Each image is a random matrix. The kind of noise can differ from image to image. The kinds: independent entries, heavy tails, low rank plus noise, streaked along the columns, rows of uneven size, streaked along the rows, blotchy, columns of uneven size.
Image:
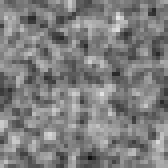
blotchy
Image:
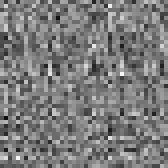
low rank plus noise
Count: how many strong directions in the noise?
two
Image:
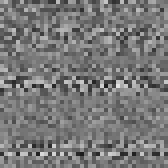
rows of uneven size
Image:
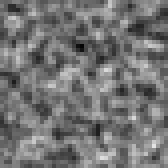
blotchy
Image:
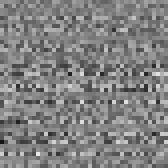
rows of uneven size
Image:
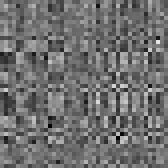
low rank plus noise
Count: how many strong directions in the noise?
one
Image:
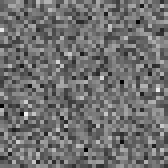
independent entries
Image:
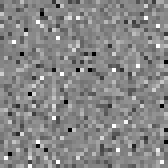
heavy tails
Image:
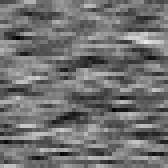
streaked along the rows
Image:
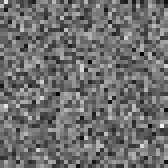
independent entries
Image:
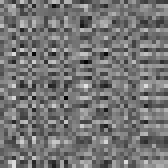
low rank plus noise
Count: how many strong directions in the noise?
one
